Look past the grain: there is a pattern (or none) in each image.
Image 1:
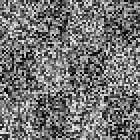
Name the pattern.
a checkerboard
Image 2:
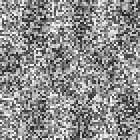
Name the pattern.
a checkerboard
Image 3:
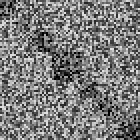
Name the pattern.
blocks along the diagonal
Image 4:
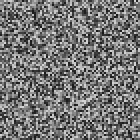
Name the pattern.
only noise
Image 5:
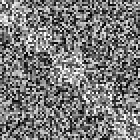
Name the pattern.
blocks along the diagonal
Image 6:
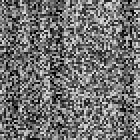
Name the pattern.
bands of columns
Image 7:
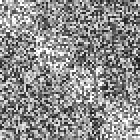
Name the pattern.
blocks along the diagonal
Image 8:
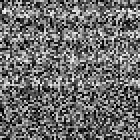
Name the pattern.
bands of rows
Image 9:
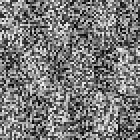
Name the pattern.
a checkerboard
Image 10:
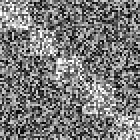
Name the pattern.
blocks along the diagonal
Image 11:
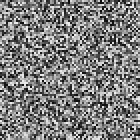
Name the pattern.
only noise
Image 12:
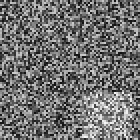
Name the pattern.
one block
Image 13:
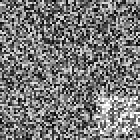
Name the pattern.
one block
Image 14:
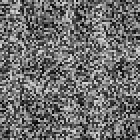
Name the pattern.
bands of rows crossing bands of columns
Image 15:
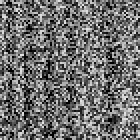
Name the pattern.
bands of columns
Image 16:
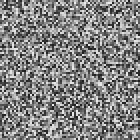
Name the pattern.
only noise
